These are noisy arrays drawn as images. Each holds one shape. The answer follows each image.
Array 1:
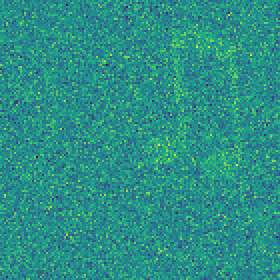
pair of musical notes
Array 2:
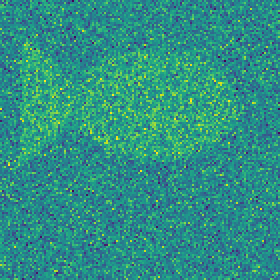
fish
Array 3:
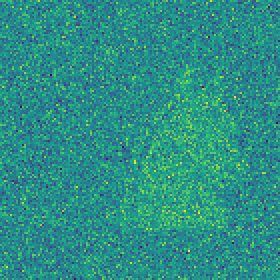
chess knight
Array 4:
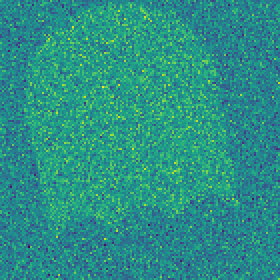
ghost
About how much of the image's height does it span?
nearly all
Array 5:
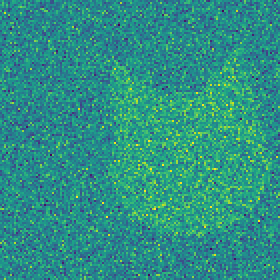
cat's head
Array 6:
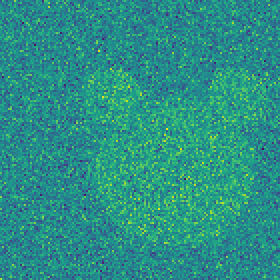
bear's head
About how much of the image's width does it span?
two thirds
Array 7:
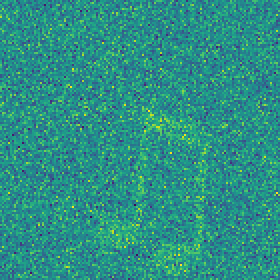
pair of musical notes
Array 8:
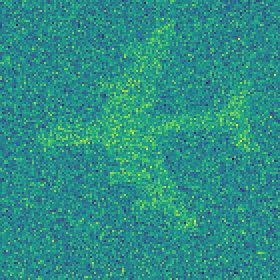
airplane
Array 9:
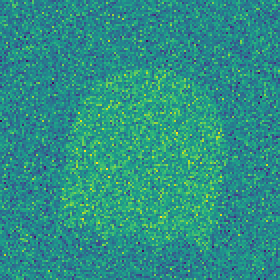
ghost
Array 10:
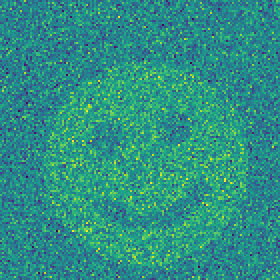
smiling face
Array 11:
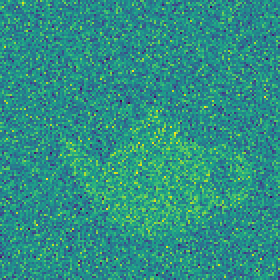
teapot
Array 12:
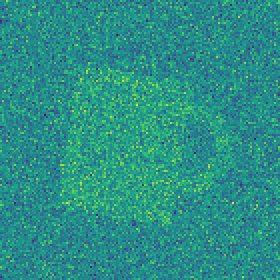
cup
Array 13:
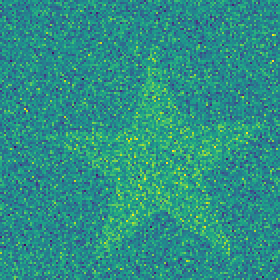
star
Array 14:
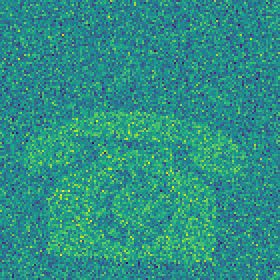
telephone
